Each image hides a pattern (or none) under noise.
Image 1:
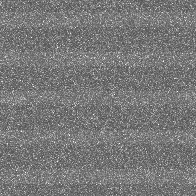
horizontal stripes
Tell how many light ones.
5
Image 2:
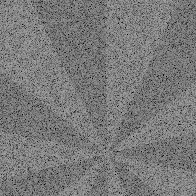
spokes from one point
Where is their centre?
bottom middle
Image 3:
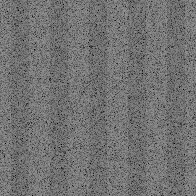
vertical stripes
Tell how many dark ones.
5
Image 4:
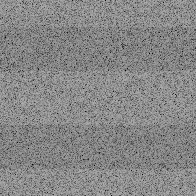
horizontal stripes
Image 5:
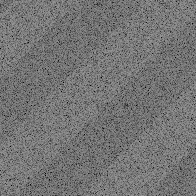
diagonal stripes
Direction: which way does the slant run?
bottom left to top right
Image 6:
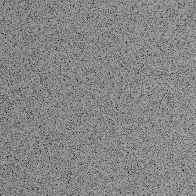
a smooth slope
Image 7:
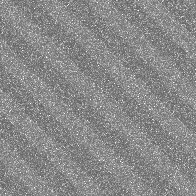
diagonal stripes
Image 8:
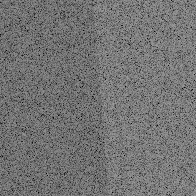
a sharp edge
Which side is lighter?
right
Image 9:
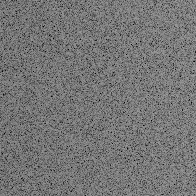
a smooth slope
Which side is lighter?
right
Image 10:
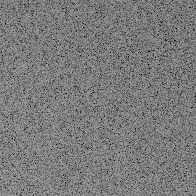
a smooth slope
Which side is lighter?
bottom left
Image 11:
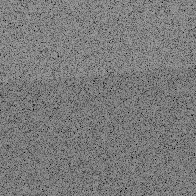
a sharp edge
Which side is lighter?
top
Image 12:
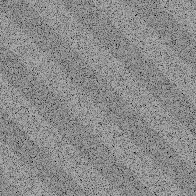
diagonal stripes
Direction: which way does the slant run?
top left to bottom right
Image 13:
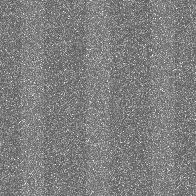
vertical stripes
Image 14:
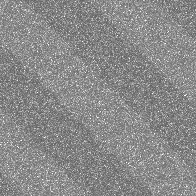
diagonal stripes
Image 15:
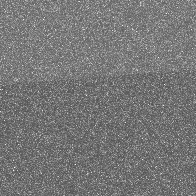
a sharp edge
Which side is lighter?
top
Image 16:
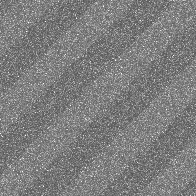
diagonal stripes
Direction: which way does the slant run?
bottom left to top right
